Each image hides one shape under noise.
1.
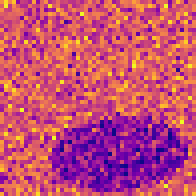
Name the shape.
ellipse
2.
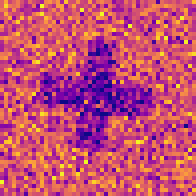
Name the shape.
cross
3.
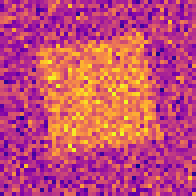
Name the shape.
square
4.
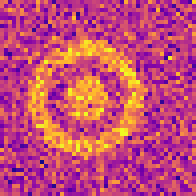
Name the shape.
bullseye
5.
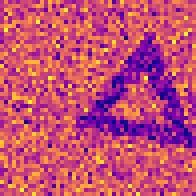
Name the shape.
triangle frame
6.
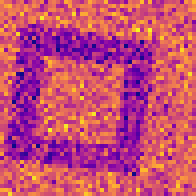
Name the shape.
square frame
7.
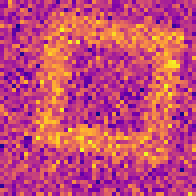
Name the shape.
square frame
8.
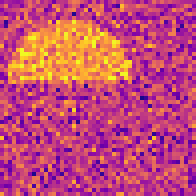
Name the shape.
half disc
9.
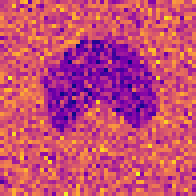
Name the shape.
disc with a wedge cut out
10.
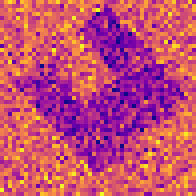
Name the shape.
square with a notch
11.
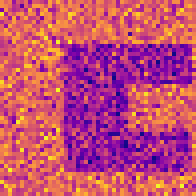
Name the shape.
square with a notch
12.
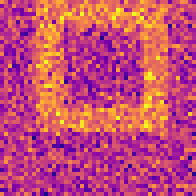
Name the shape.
square frame
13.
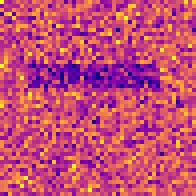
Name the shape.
bar
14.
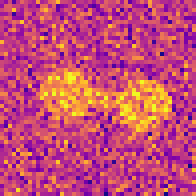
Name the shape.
dumbbell
